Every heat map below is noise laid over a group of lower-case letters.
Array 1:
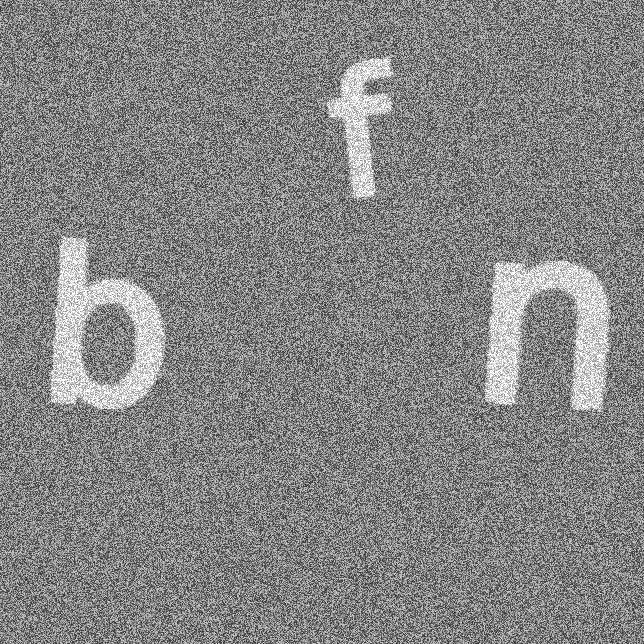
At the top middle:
f
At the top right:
nothing
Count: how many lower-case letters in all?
3
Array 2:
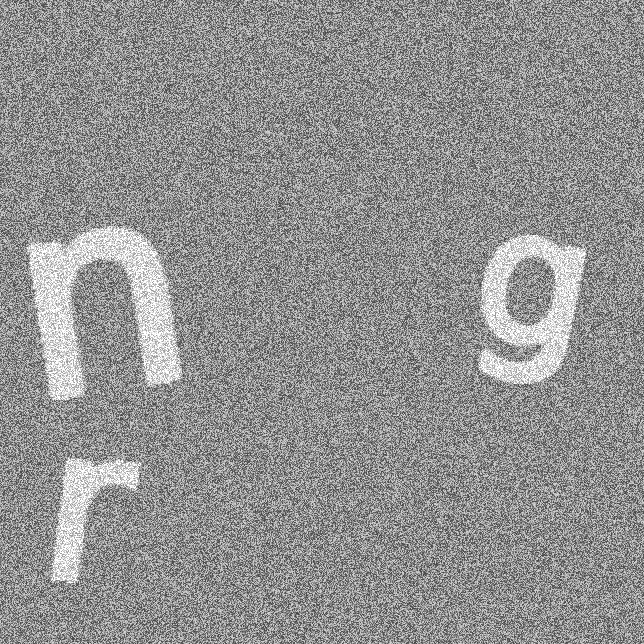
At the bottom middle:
nothing
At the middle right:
g
